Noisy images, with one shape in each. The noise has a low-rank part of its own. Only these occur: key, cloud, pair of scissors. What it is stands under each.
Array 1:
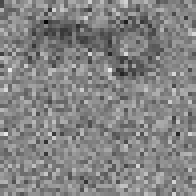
key
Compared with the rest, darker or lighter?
darker
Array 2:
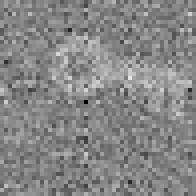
key
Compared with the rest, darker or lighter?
lighter
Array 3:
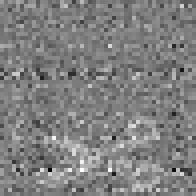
pair of scissors
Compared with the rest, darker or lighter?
lighter
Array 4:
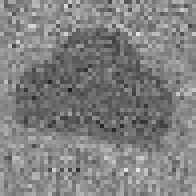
cloud
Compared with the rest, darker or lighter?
darker
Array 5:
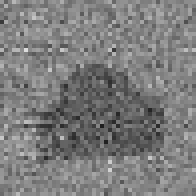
cloud
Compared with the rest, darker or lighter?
darker
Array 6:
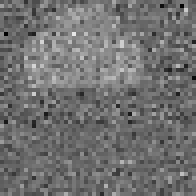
cloud
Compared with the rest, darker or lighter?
lighter
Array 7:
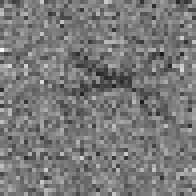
pair of scissors
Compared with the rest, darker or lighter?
darker
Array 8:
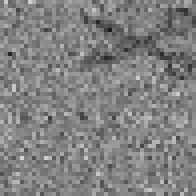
pair of scissors
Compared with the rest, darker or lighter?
darker
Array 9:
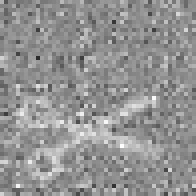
pair of scissors
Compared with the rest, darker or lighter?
lighter
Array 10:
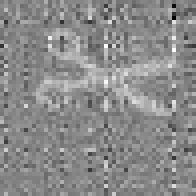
pair of scissors
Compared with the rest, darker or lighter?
lighter
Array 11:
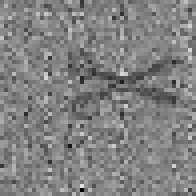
pair of scissors
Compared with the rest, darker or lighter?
darker
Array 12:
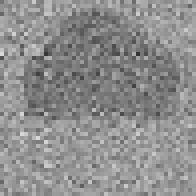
cloud
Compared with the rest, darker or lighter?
darker
